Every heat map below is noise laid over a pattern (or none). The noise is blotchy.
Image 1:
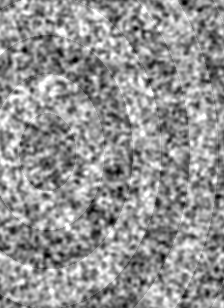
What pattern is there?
rings round one point
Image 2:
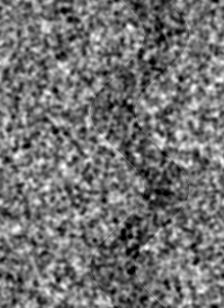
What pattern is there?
a wavy band
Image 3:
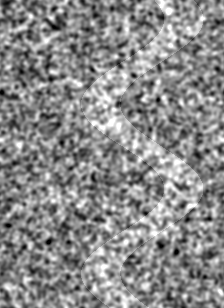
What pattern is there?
a wavy band
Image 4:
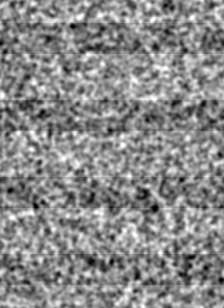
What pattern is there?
horizontal stripes
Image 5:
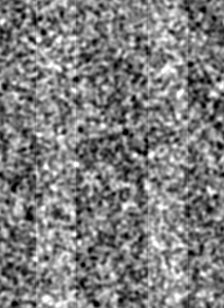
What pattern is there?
vertical stripes
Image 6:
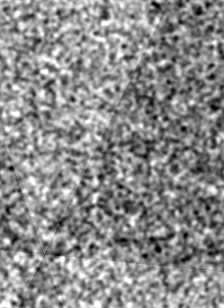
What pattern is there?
spokes from one point
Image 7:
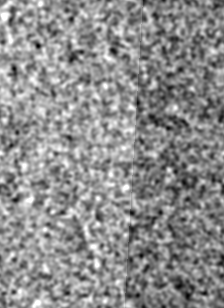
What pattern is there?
a sharp edge
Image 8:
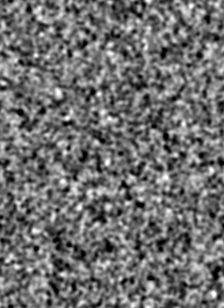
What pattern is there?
only noise
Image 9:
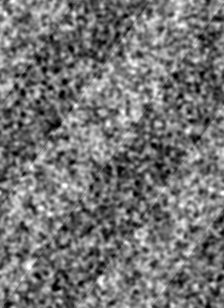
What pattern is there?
diagonal stripes
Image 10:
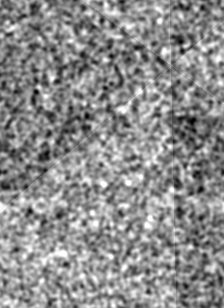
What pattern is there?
spokes from one point
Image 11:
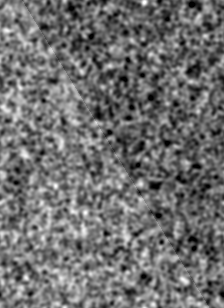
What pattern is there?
a sharp edge
